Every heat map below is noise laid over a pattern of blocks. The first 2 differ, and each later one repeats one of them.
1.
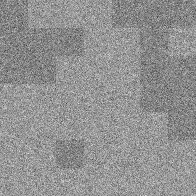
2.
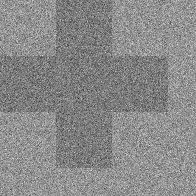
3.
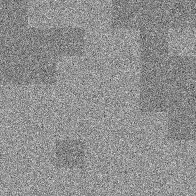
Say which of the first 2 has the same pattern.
1
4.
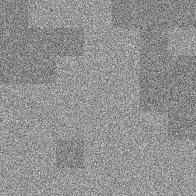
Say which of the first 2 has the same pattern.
1
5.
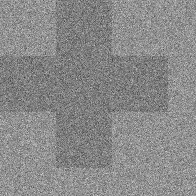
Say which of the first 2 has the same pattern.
2
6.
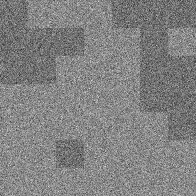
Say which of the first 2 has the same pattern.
1
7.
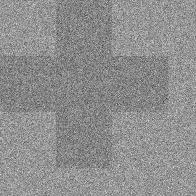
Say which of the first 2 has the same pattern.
2
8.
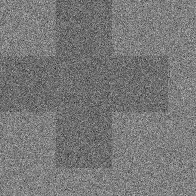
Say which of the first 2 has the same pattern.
2
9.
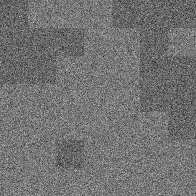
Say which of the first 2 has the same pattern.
1
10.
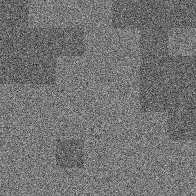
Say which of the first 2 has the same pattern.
1
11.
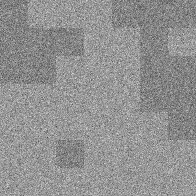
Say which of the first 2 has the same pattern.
1
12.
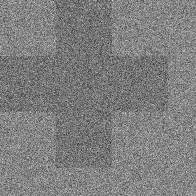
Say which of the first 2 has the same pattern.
2
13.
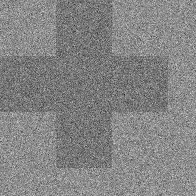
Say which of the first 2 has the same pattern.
2
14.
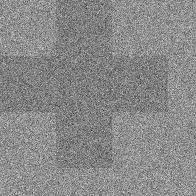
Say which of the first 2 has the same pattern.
2
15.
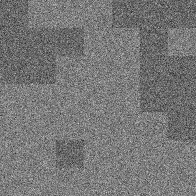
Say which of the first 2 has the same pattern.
1
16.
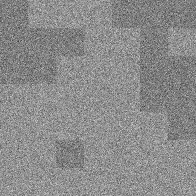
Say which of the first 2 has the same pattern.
1
